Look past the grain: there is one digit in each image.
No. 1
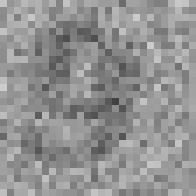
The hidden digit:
9
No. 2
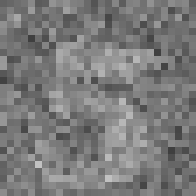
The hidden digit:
5
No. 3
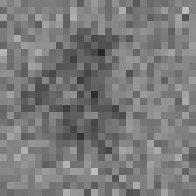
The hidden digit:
4
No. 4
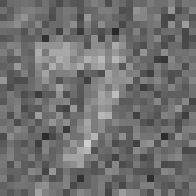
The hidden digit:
7
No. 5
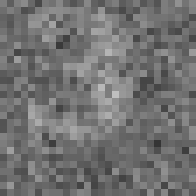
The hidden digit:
3
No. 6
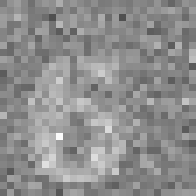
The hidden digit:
6
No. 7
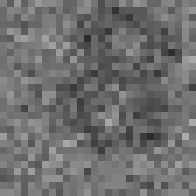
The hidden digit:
8
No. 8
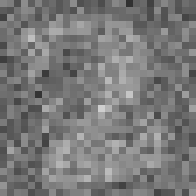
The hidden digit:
2
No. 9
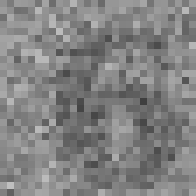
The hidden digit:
6
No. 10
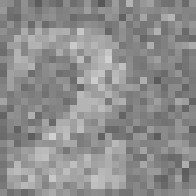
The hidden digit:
2
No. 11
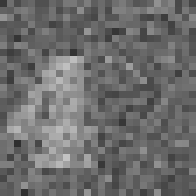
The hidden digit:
4
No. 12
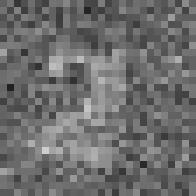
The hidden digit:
2
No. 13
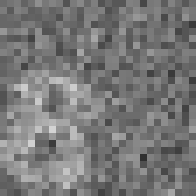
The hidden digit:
8
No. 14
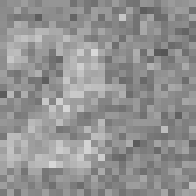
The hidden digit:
2
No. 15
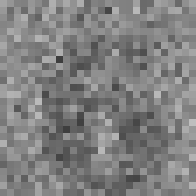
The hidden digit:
6
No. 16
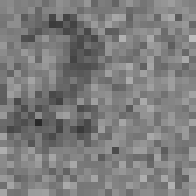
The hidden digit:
2
